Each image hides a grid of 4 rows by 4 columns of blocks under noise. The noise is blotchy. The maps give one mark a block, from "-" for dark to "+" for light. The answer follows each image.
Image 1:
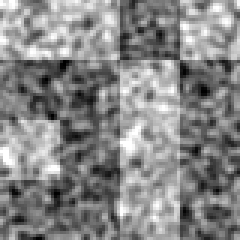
+ + - +
- - + -
+ - + -
- - + -
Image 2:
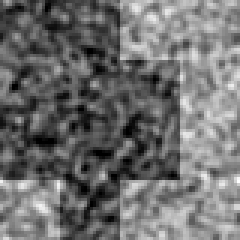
- - + +
- - - +
- - - +
+ - + +
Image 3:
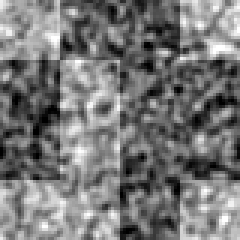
+ - - +
- + - -
- + - -
+ + - +
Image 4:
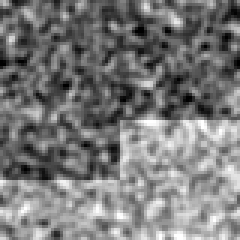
- - - -
- - - -
- - + +
+ + + +
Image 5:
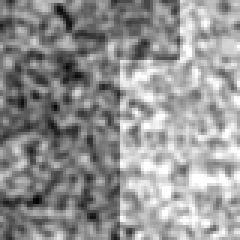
- - - +
- - + +
- - + +
- - + +
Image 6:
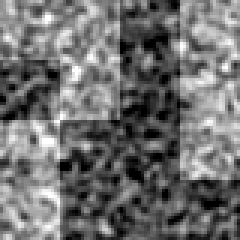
+ + - +
- + - +
+ - - +
+ - - -
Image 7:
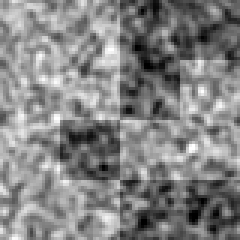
+ + - -
+ + - +
+ - + +
+ + - -
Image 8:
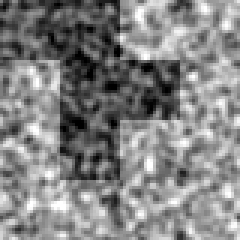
- - + +
+ - - +
+ - + +
+ + + +
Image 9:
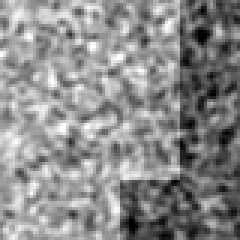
+ + + -
+ + + -
+ + + -
+ + - -
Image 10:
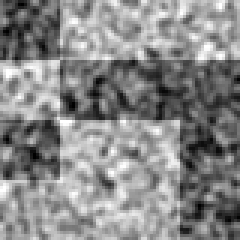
- + + +
+ - - -
- + + -
+ + + -
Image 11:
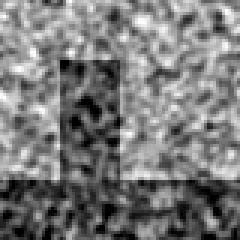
+ + + +
+ - + +
+ - + +
- - - -
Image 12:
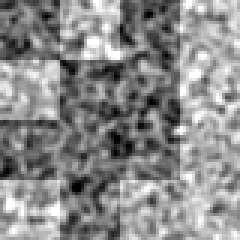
- + - +
+ - - +
- - - +
+ - + +
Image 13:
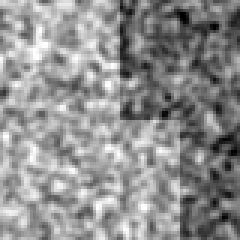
+ + - -
+ + - -
+ + + -
+ + + -
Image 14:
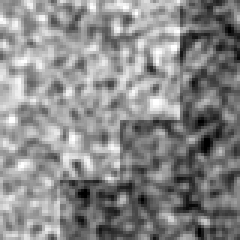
+ + + -
+ + + -
+ + - -
+ - - -
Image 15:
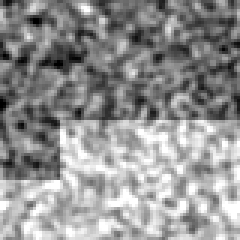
- - - -
- - - -
- + + +
+ + + +
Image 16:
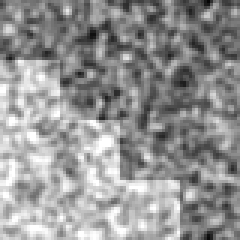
- - - -
+ - - -
+ + - -
+ + + -
